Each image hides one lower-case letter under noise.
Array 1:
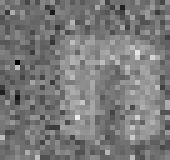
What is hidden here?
light n
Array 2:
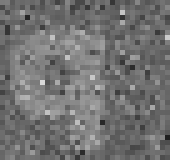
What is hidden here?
light q
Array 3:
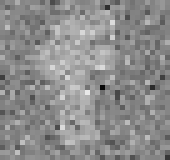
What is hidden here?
light f
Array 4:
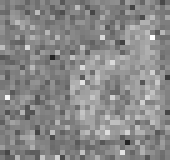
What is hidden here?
light d
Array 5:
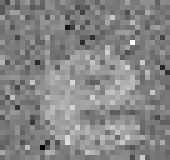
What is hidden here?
light e
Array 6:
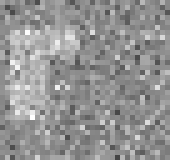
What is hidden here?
light r
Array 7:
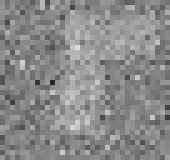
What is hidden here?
light r
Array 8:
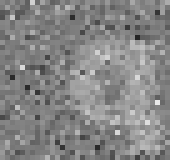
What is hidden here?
light q
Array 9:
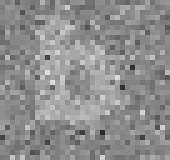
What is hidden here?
light b
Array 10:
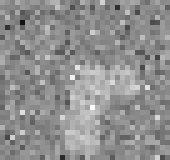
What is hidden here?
light r
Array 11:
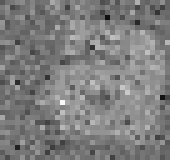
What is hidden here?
light a
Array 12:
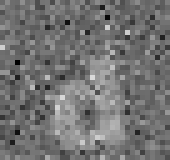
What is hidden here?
light d
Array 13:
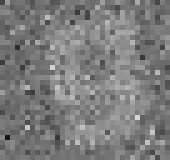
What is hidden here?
light g
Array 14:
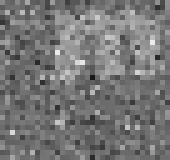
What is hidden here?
light m
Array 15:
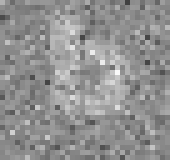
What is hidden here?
light b
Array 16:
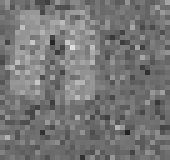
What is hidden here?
light n
